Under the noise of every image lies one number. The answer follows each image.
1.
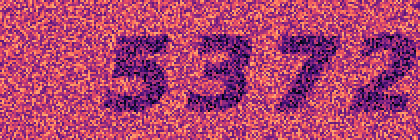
5372
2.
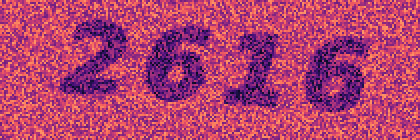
2616
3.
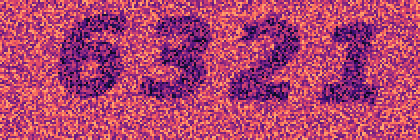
6321
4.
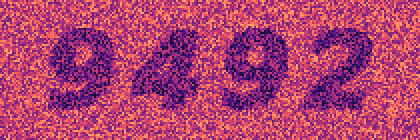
9492
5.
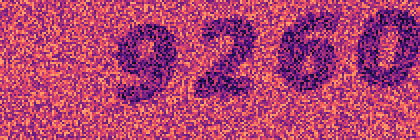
9260
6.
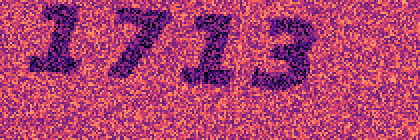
1713
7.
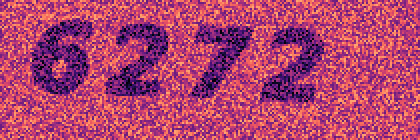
6272
